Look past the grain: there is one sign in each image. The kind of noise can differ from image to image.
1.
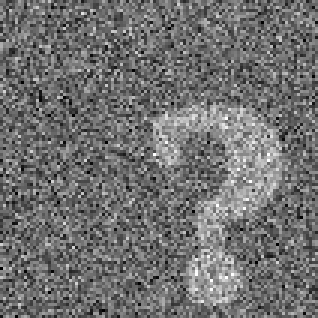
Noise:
independent entries
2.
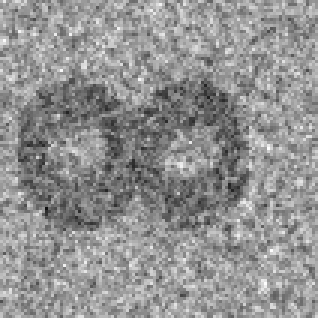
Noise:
blotchy
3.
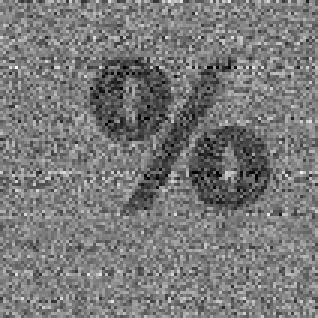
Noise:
rows of uneven size
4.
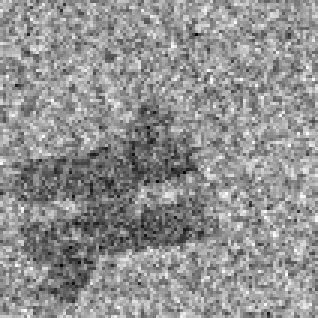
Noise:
blotchy
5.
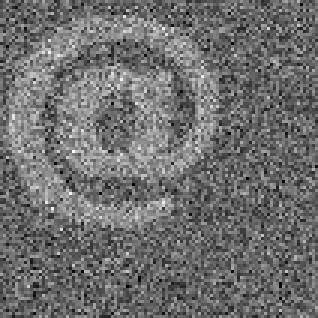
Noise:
low rank plus noise
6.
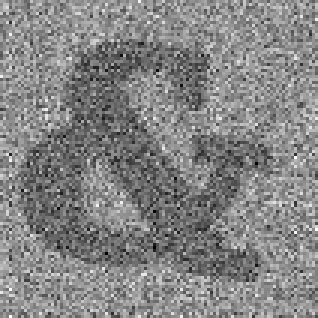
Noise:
low rank plus noise
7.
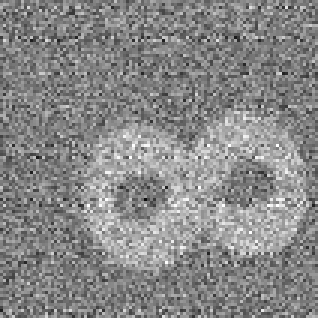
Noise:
rows of uneven size
